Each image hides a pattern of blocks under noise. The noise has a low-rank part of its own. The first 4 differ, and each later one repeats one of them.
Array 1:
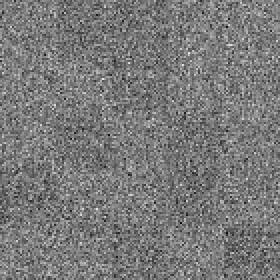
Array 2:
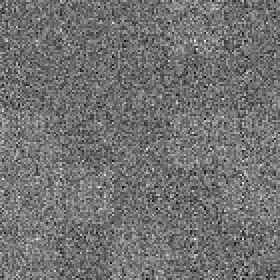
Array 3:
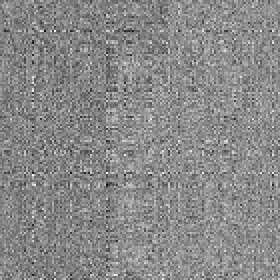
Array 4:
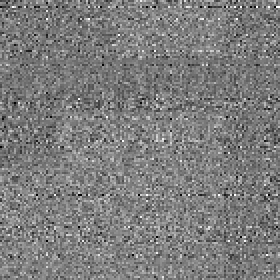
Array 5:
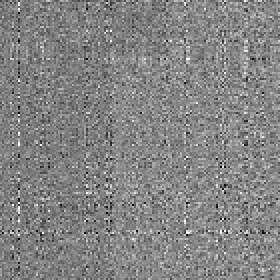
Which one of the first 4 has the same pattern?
3
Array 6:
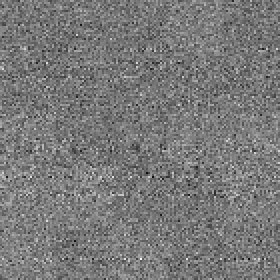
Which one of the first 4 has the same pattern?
2
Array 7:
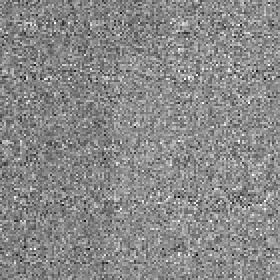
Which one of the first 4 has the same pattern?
3
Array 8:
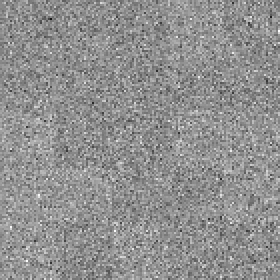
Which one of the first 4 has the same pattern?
2
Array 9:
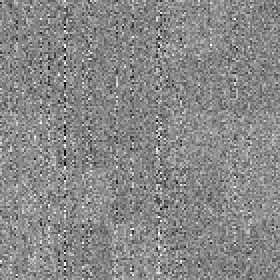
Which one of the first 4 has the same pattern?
2
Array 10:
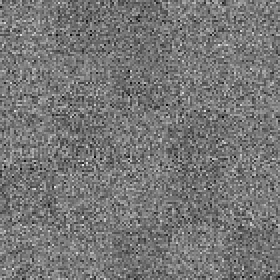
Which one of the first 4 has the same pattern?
1
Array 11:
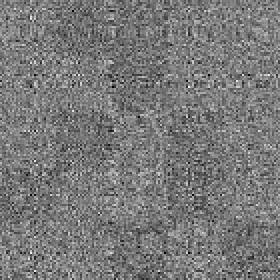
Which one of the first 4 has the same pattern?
1
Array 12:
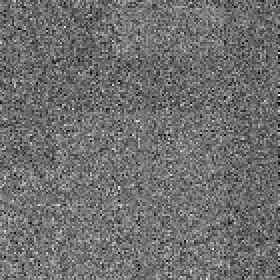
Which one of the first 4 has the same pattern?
4
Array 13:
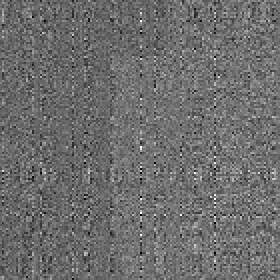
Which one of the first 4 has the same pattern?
3
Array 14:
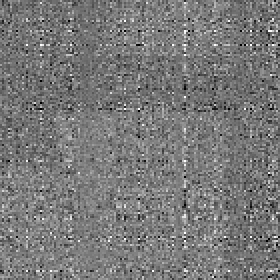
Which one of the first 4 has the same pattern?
4
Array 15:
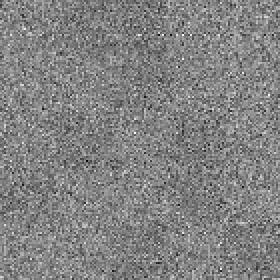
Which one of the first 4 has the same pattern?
1
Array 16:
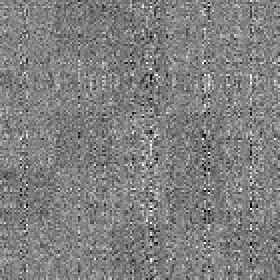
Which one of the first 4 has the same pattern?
1
